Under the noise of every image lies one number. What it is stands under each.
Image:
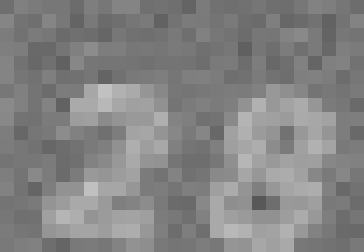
28
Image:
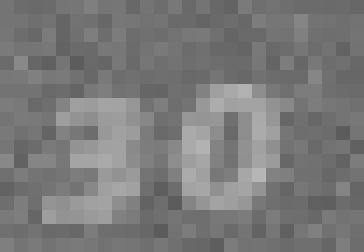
30
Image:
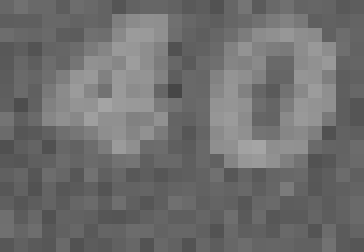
40
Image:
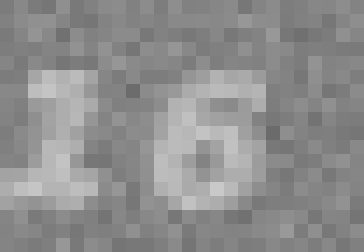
16
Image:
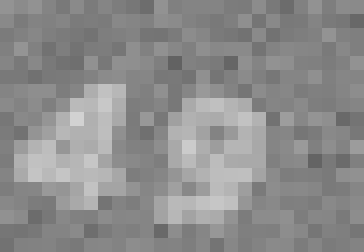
49
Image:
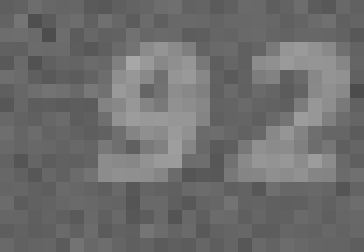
92
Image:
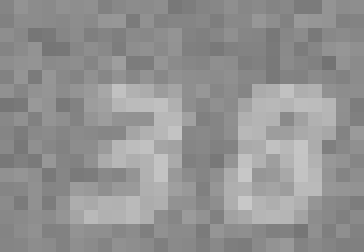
38
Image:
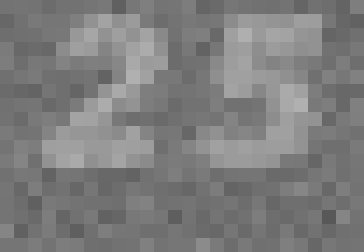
25
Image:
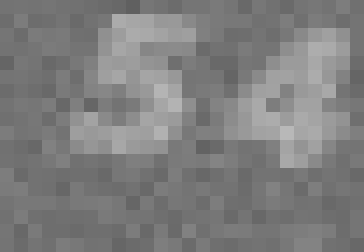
54
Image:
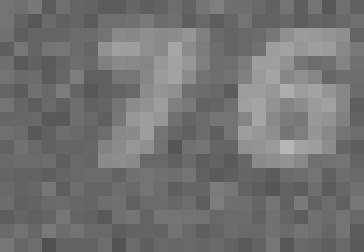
76
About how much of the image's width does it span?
two thirds
